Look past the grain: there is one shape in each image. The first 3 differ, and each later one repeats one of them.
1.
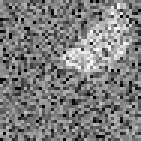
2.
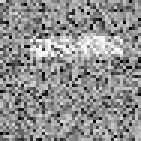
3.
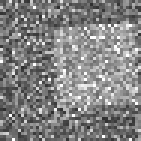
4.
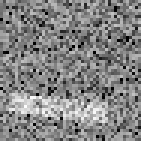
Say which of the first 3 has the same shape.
2
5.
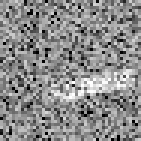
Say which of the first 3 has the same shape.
2
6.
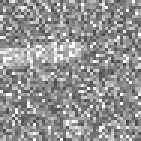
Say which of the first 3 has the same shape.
2
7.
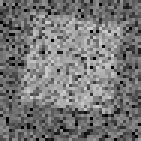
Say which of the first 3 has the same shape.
3
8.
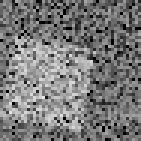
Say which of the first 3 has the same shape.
3
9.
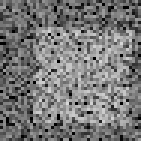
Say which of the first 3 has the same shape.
3
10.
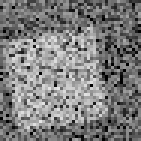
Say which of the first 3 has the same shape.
3
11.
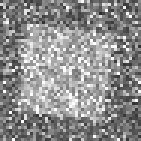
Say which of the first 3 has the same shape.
3
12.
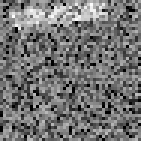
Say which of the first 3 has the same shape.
2
